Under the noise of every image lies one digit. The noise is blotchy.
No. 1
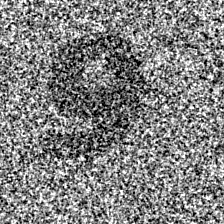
9
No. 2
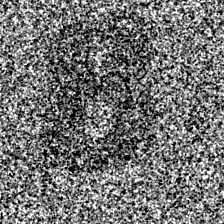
8
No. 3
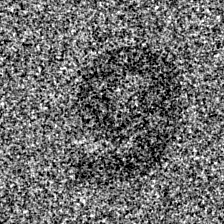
9
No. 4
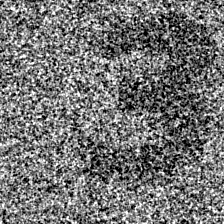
3
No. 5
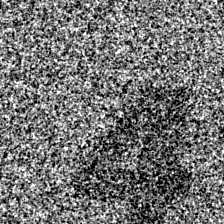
4
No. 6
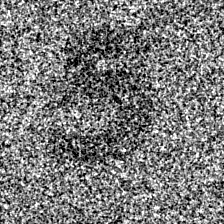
5
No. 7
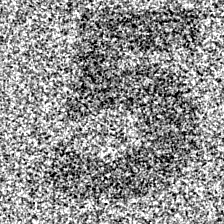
5
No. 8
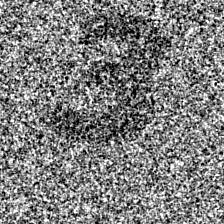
3
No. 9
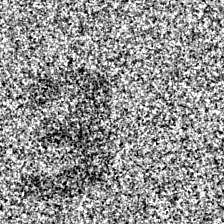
3
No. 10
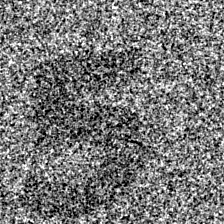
5
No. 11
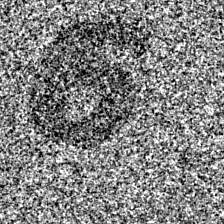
6
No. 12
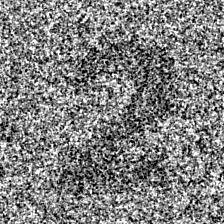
2
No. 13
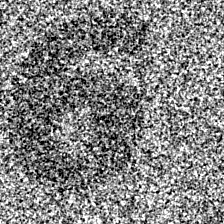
6
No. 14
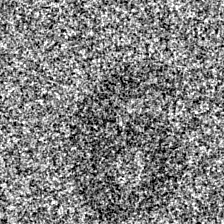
6
